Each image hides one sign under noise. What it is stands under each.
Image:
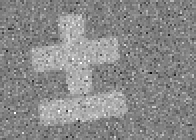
plus-minus sign
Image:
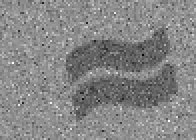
approximately sign
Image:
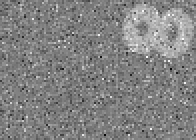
infinity sign
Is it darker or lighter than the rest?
lighter
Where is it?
top right
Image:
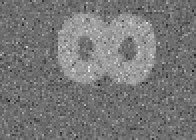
infinity sign
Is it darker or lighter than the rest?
lighter
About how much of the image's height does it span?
half
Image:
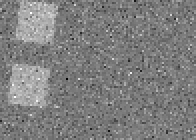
colon
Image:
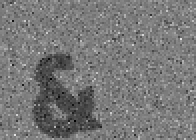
ampersand
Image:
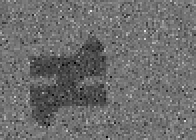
not-equal sign
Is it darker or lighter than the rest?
darker
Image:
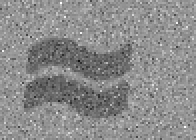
approximately sign
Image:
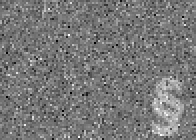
section sign
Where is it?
bottom right
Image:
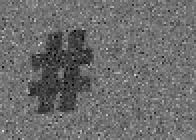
hash sign
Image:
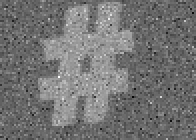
hash sign
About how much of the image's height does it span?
nearly all
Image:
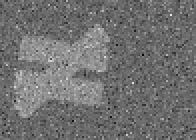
not-equal sign
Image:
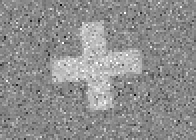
plus sign
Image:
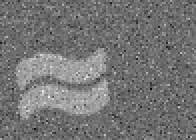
approximately sign
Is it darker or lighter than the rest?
lighter
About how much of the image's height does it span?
half
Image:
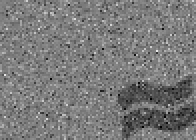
approximately sign
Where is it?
bottom right
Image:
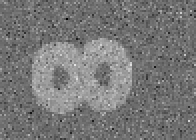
infinity sign
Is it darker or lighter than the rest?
lighter
